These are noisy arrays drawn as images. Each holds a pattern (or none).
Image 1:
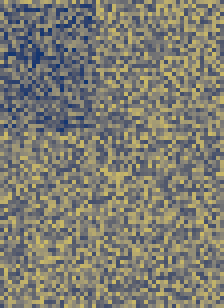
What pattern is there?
one block
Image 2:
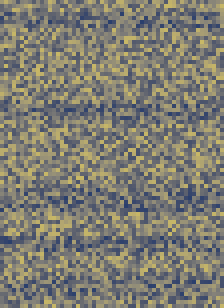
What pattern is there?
bands of rows
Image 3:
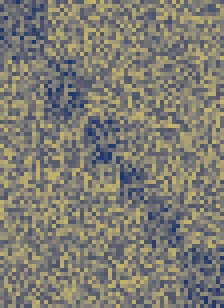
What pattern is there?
blocks along the diagonal
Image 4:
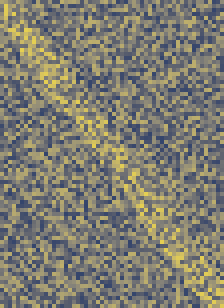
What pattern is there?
a diagonal band
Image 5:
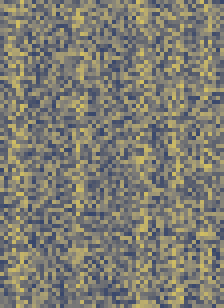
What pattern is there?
bands of columns
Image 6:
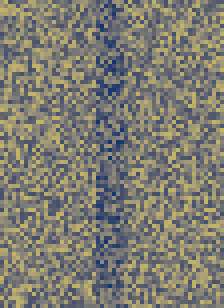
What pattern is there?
one band of columns
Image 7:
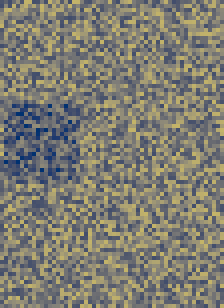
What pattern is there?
one block
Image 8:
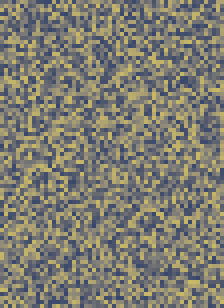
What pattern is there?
only noise
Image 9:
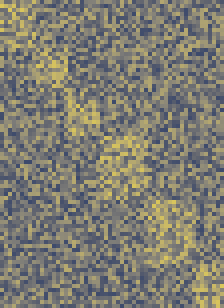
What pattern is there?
blocks along the diagonal
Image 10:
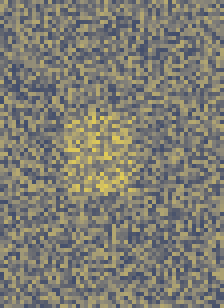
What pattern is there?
one block
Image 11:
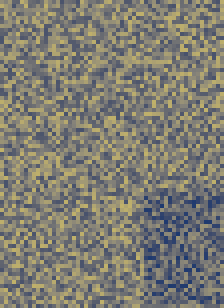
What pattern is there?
one block
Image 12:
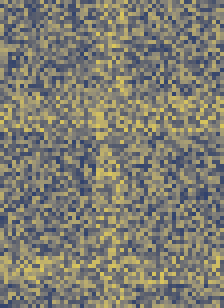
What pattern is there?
bands of rows crossing bands of columns
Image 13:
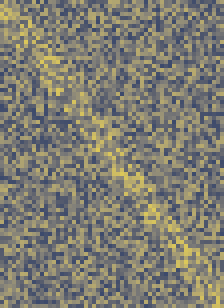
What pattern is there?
a diagonal band
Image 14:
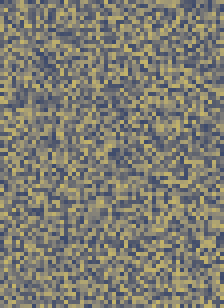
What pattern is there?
only noise
